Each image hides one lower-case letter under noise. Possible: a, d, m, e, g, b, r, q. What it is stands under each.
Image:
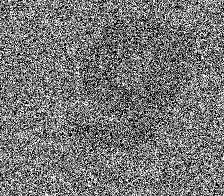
g
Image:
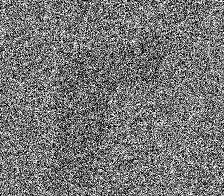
r
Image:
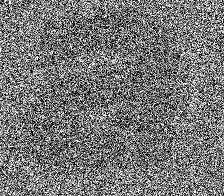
a
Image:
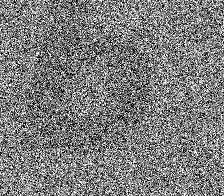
b
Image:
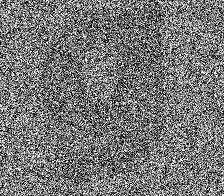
g
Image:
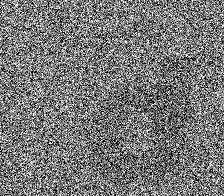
d
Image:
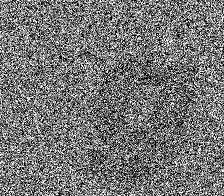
g
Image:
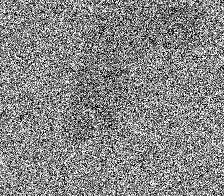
r
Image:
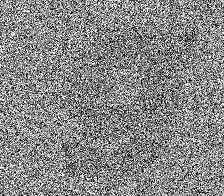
g
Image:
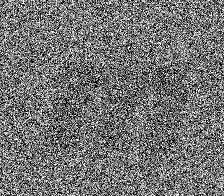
m
